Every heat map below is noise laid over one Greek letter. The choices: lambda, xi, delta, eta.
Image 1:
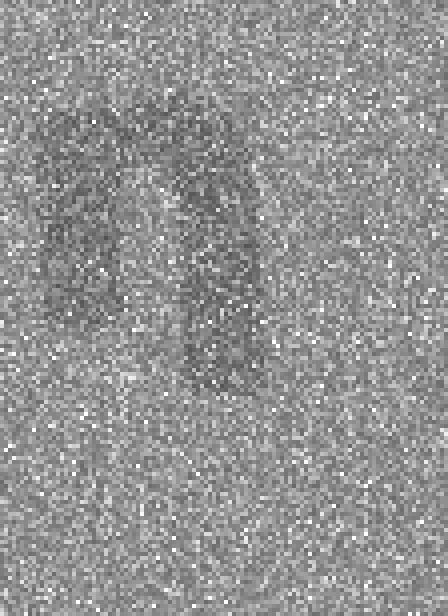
dark eta
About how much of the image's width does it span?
half
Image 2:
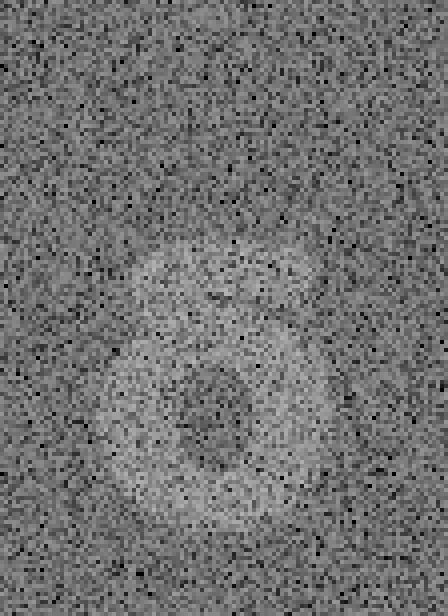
light delta
